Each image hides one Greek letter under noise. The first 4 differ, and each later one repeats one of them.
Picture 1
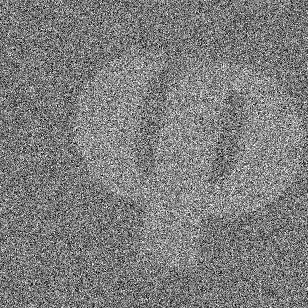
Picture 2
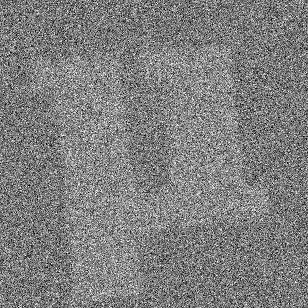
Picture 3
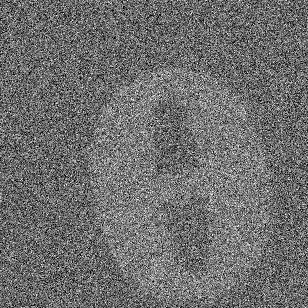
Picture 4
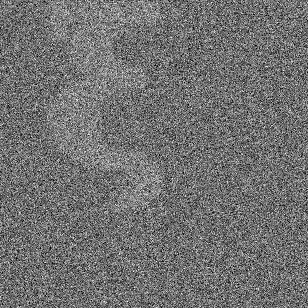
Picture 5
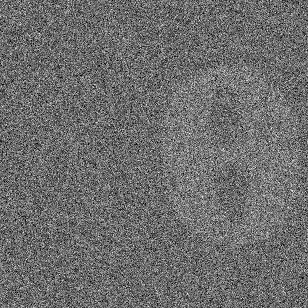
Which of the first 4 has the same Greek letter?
3
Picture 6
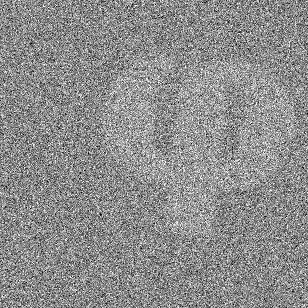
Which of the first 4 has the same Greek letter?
1
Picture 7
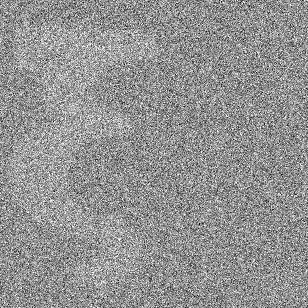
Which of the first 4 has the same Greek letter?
4
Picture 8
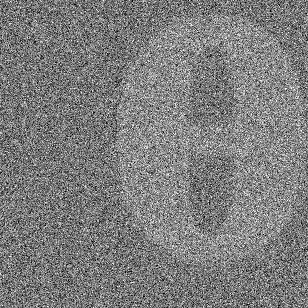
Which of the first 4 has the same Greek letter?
3
